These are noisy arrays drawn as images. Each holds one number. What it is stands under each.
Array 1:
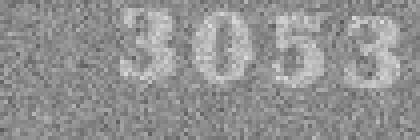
3053
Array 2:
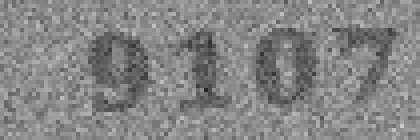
9107
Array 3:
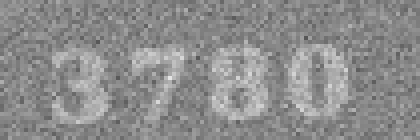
3780
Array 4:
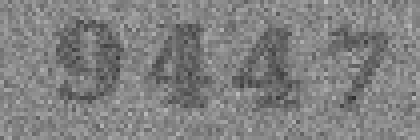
9447
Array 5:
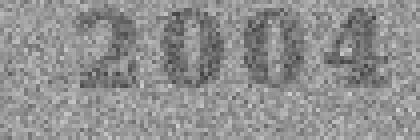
2004
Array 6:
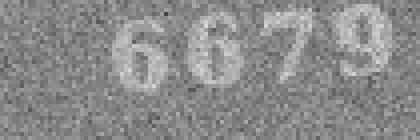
6679
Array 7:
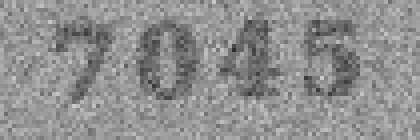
7045
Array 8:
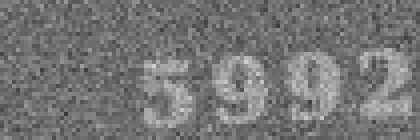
5992
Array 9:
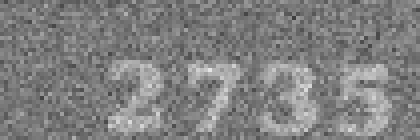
2735
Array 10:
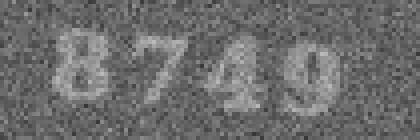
8749
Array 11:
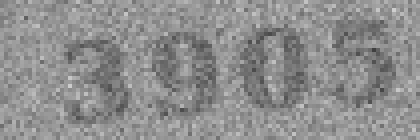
3905
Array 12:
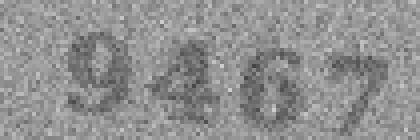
9467
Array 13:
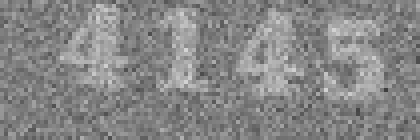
4145
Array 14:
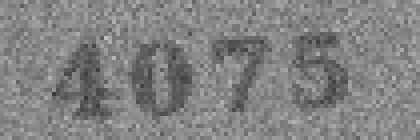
4075
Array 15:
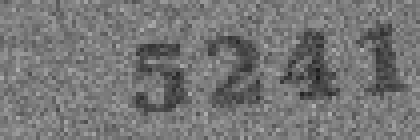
5241
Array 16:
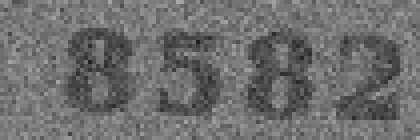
8582
